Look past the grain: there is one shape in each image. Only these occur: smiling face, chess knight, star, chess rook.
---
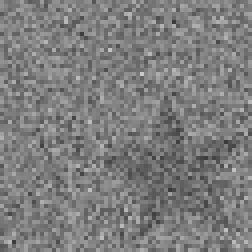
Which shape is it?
star
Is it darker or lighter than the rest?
darker
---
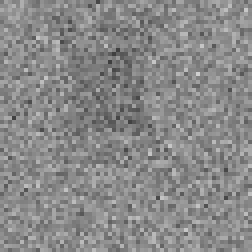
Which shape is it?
chess rook
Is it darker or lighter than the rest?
darker
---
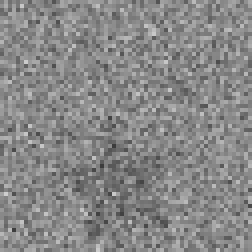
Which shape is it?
star
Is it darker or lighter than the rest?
darker
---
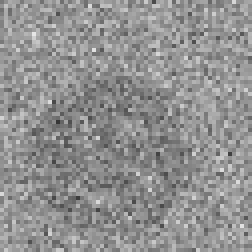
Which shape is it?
smiling face
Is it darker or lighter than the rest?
darker
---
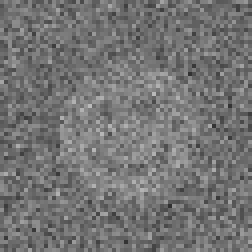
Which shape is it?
smiling face
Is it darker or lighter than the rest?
lighter
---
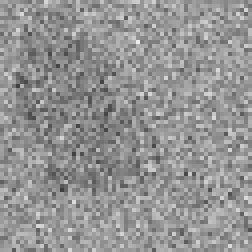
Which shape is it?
chess knight
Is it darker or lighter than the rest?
darker
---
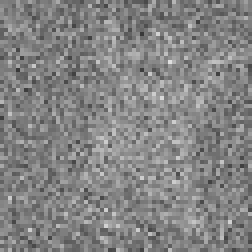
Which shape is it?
chess rook
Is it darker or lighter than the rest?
lighter
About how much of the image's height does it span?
nearly all
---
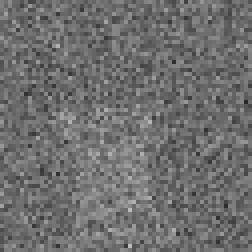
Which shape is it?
chess rook
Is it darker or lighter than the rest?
lighter
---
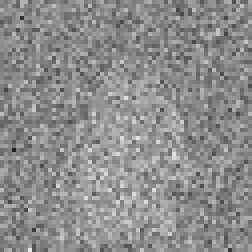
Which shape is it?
chess knight
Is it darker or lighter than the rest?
lighter
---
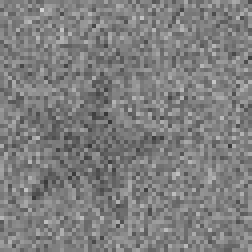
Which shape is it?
star
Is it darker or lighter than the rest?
darker
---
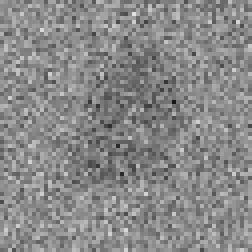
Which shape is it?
chess knight
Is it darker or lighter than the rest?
darker
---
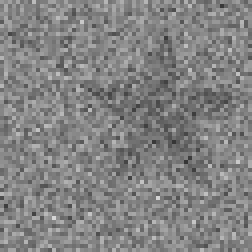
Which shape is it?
star
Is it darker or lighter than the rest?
darker
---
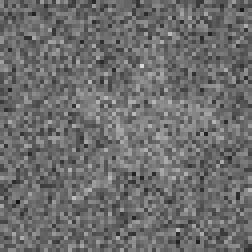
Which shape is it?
star
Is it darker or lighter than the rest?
lighter
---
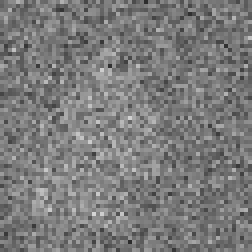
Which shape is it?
chess knight
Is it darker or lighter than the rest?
lighter
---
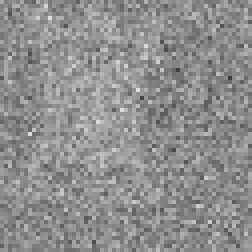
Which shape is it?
chess rook
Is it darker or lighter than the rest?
lighter
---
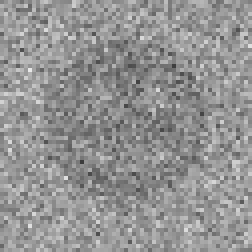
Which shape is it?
smiling face
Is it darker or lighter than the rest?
darker
